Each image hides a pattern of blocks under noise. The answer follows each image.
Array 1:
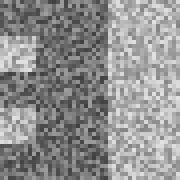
top and bottom mirror each other
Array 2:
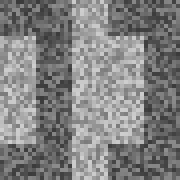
top and bottom mirror each other
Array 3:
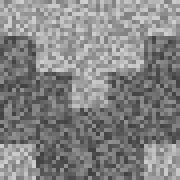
left and right mirror each other
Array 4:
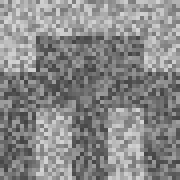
left and right mirror each other
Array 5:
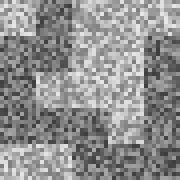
no symmetry
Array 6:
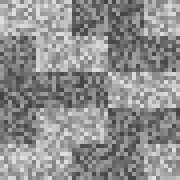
top and bottom mirror each other
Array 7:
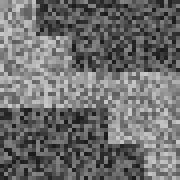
the same after a half turn
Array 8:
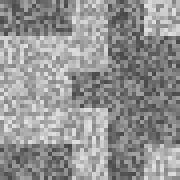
top and bottom mirror each other
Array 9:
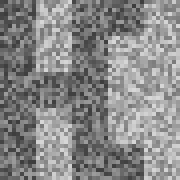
top and bottom mirror each other
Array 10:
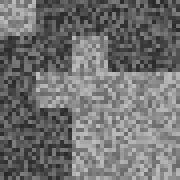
mirrored about the diagonal from the top left
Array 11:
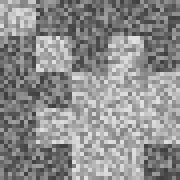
mirrored about the diagonal from the top left
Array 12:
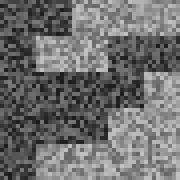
no symmetry
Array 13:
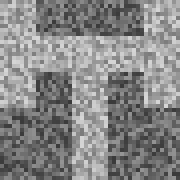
left and right mirror each other
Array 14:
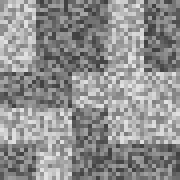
no symmetry
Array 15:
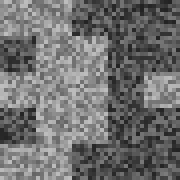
top and bottom mirror each other
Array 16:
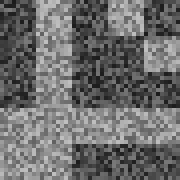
mirrored about the diagonal from the bottom left
